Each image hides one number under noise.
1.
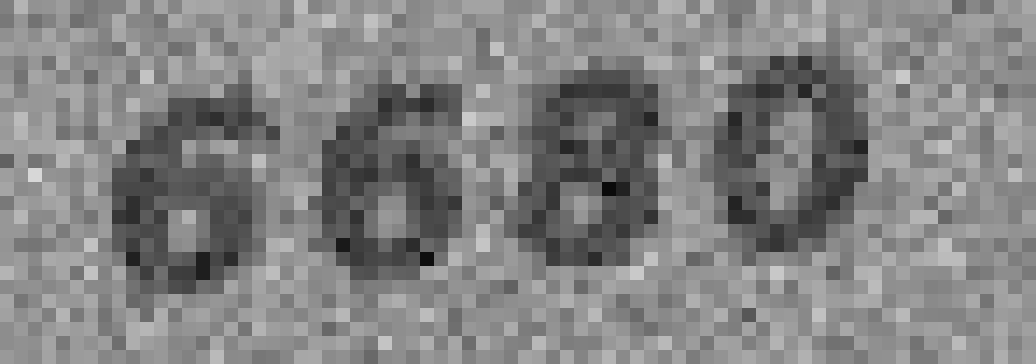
6680
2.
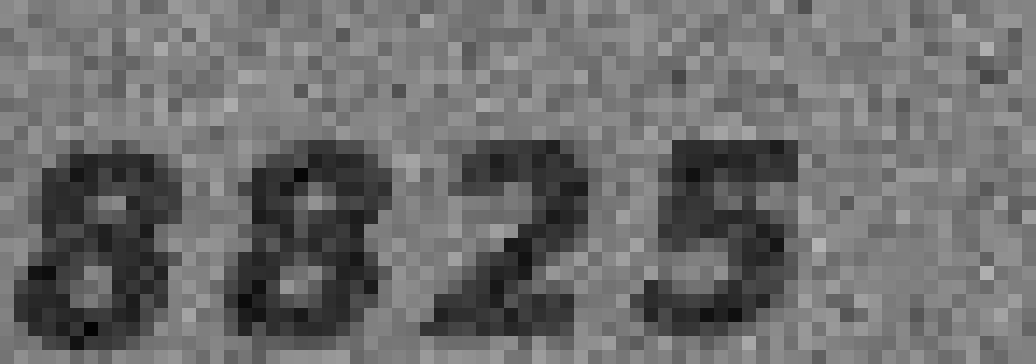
8825
